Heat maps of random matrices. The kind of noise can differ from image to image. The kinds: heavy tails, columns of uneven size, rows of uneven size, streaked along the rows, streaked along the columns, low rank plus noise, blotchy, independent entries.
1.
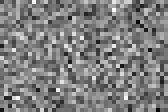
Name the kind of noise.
independent entries
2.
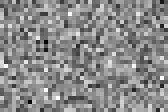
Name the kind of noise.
independent entries
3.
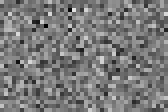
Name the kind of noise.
independent entries
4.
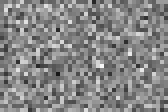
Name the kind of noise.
independent entries
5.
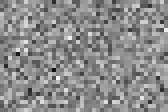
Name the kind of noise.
independent entries
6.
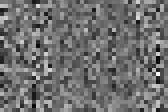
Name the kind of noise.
columns of uneven size
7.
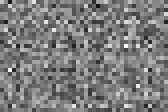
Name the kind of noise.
low rank plus noise
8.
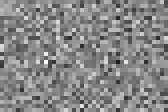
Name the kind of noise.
low rank plus noise
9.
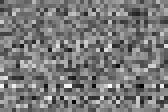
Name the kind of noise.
rows of uneven size
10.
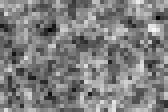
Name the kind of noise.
blotchy
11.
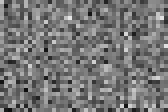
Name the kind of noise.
low rank plus noise
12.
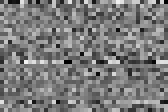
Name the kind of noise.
rows of uneven size
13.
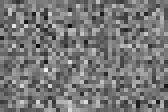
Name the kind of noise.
low rank plus noise
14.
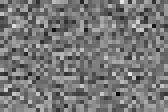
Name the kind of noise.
low rank plus noise
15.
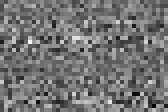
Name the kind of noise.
rows of uneven size
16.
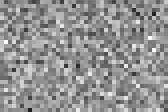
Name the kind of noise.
independent entries
